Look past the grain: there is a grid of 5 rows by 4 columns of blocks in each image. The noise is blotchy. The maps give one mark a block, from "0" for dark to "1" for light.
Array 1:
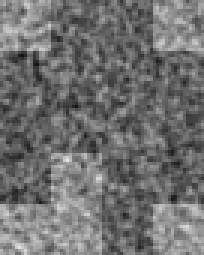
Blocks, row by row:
1 0 0 1
0 0 0 0
0 0 0 0
0 1 0 0
1 1 0 1
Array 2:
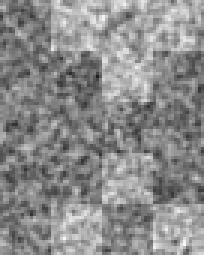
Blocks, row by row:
0 1 1 1
0 0 1 0
0 0 0 0
0 0 1 0
0 1 0 1
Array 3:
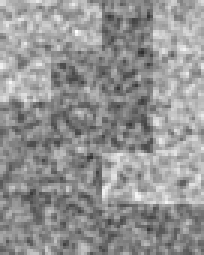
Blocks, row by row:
1 1 0 1
1 0 0 1
0 0 0 1
0 0 1 1
0 0 0 0
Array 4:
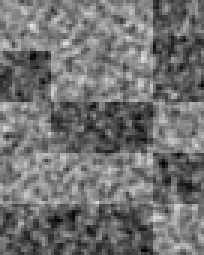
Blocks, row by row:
1 1 1 0
0 1 1 0
1 0 0 1
1 1 1 0
0 0 0 1
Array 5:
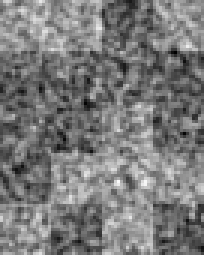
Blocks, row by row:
1 1 0 1
0 0 0 0
0 0 1 0
0 1 1 1
1 0 1 0
